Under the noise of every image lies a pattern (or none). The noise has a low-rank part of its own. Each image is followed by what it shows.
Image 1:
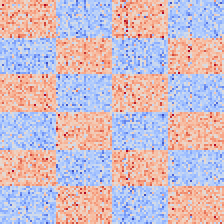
a checkerboard
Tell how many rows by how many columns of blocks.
6 by 4
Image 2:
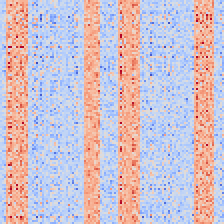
bands of columns
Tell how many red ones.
4
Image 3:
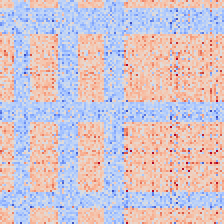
bands of rows crossing bands of columns
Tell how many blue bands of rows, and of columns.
3 and 3
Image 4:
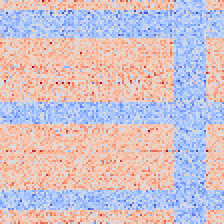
bands of rows crossing bands of columns
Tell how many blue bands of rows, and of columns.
3 and 1
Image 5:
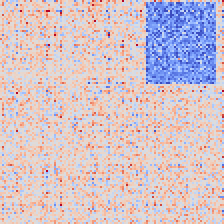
one block
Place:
top right
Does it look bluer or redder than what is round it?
bluer
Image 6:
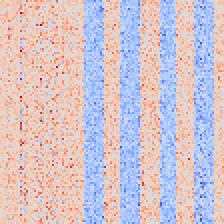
bands of columns
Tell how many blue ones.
4
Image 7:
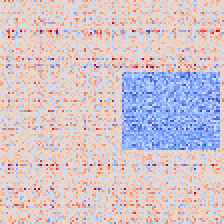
one block
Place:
middle right
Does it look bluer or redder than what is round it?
bluer
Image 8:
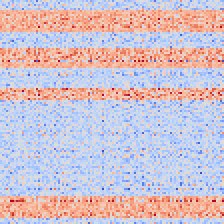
bands of rows
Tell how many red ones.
4
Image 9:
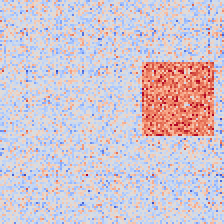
one block
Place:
middle right
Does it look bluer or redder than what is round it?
redder
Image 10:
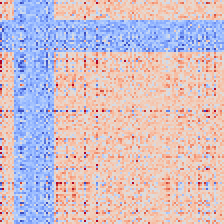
bands of rows crossing bands of columns
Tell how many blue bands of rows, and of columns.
1 and 1
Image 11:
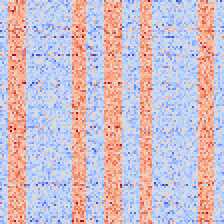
bands of columns
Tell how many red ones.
5
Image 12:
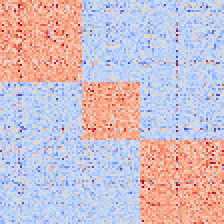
blocks along the diagonal
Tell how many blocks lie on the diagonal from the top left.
3
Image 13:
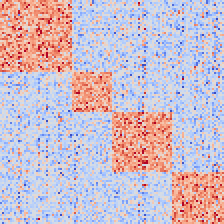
blocks along the diagonal
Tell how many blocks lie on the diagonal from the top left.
4
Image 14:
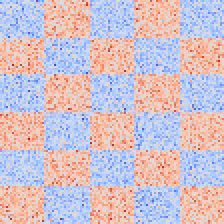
a checkerboard
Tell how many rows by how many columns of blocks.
6 by 5
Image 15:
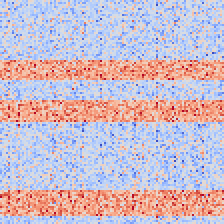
bands of rows
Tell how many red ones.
3
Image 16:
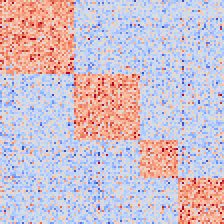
blocks along the diagonal
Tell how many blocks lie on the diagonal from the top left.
4
